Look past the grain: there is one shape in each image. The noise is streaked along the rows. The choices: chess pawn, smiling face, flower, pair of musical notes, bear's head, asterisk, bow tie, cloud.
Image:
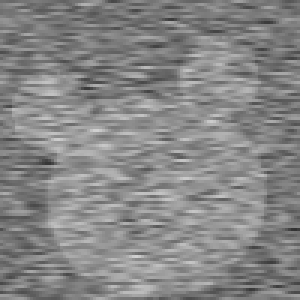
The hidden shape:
bear's head
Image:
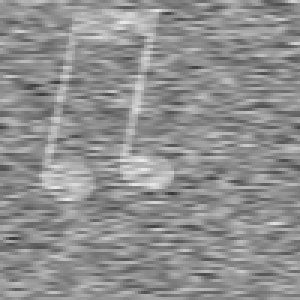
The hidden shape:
pair of musical notes
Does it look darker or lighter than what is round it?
lighter
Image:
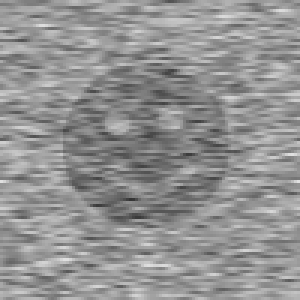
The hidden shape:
smiling face
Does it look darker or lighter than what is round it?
darker
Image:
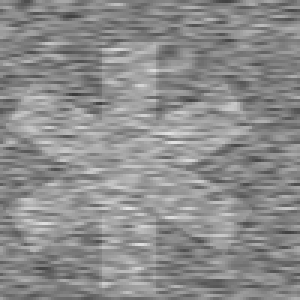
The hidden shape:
asterisk
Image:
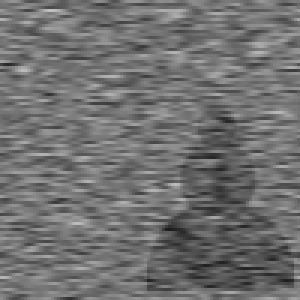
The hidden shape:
chess pawn
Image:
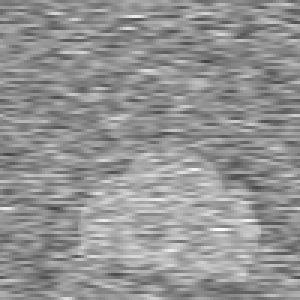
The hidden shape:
cloud
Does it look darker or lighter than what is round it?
lighter
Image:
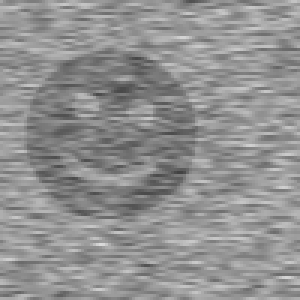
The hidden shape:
smiling face
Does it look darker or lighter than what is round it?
darker
